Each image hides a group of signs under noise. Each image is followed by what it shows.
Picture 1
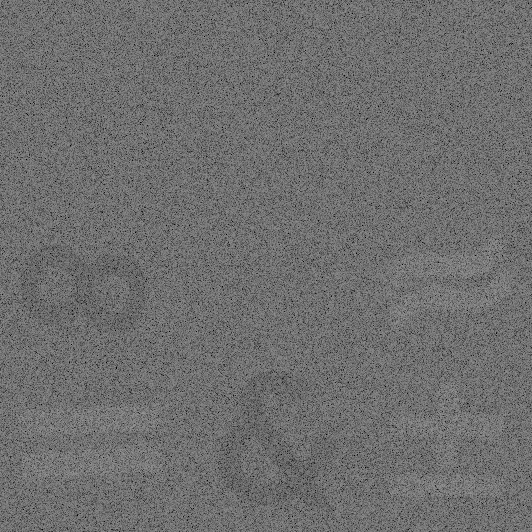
middle left: dark infinity sign; middle right: light approximately sign; bottom left: light equals sign; bottom middle: dark ampersand; bottom right: light plus-minus sign
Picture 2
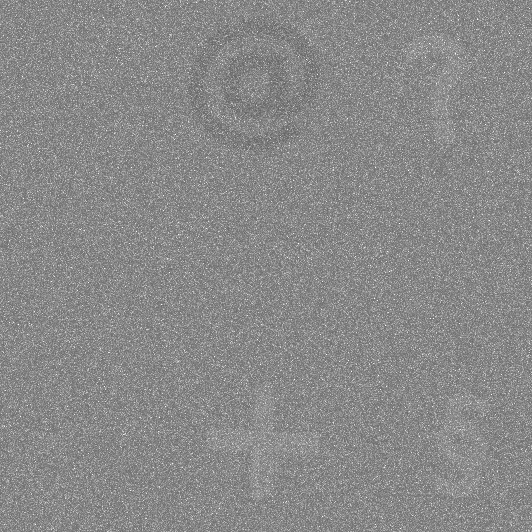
top middle: dark at sign; top right: light question mark; bottom middle: light plus sign; bottom right: light section sign
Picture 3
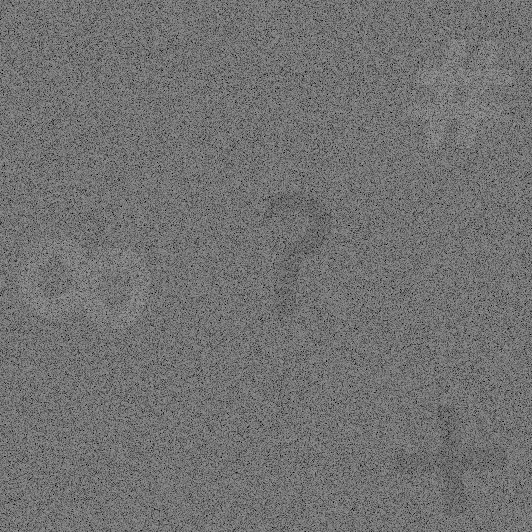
top right: light hash sign; middle left: light infinity sign; centre: dark question mark; bottom right: dark plus sign
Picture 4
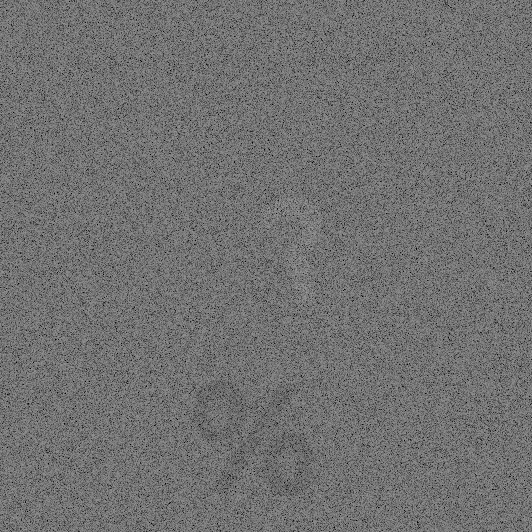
centre: light question mark; bottom middle: dark percent sign
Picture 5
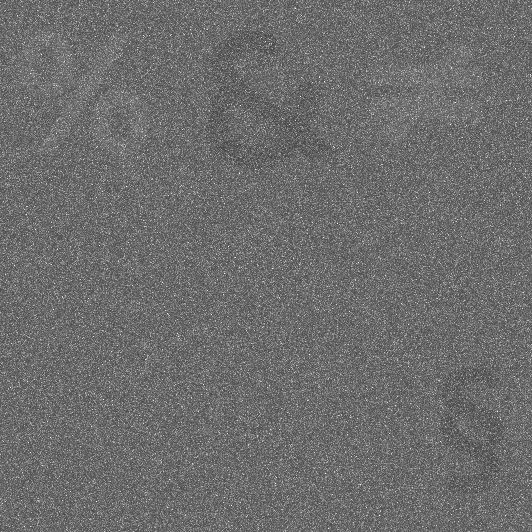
top left: light percent sign; top middle: dark ampersand; top right: light not-equal sign; bottom right: dark section sign
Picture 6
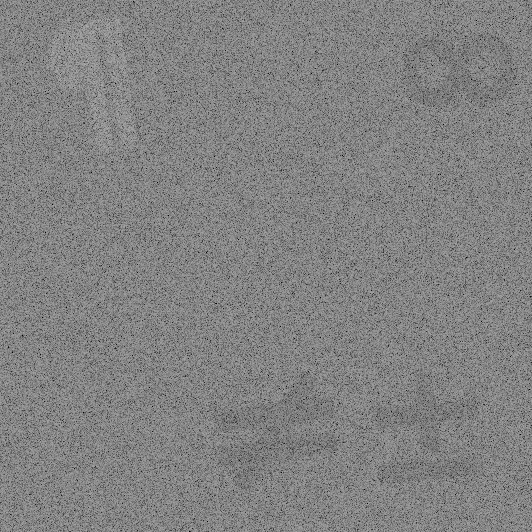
top left: light pilcrow; top right: dark infinity sign; bottom middle: dark not-equal sign; bottom right: dark plus-minus sign
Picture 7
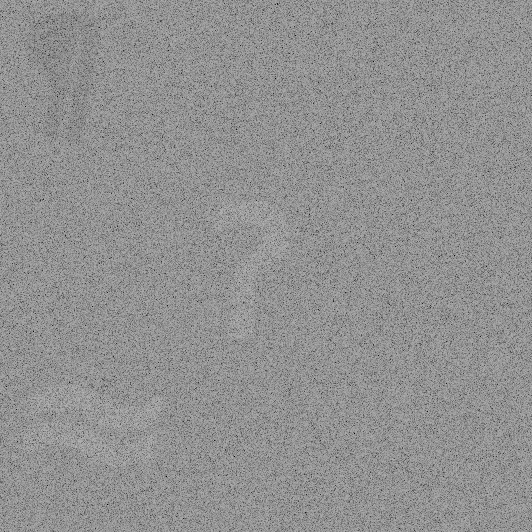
top left: dark pilcrow; centre: light question mark; bottom left: light approximately sign
